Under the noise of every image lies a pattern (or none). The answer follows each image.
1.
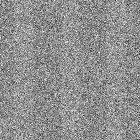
vertical stripes
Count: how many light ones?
3
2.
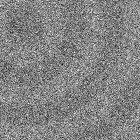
rings round one point
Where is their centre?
top left
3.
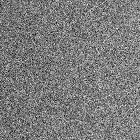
a smooth slope
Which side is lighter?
right
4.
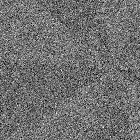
spokes from one point
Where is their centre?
middle right
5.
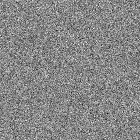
only noise
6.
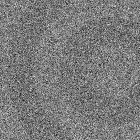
rings round one point
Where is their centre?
middle right
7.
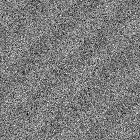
diagonal stripes
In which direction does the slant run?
bottom left to top right
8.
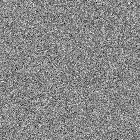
only noise
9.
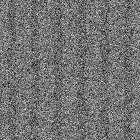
vertical stripes
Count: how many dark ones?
6
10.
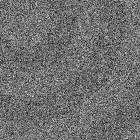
rings round one point
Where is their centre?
top left
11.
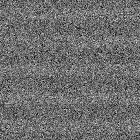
horizontal stripes
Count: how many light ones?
5
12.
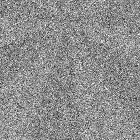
spokes from one point
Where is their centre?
top middle
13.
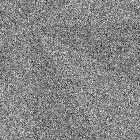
spokes from one point
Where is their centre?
top left
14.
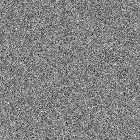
only noise
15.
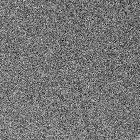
a smooth slope
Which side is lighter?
bottom left
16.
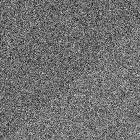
a sharp edge
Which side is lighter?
bottom right
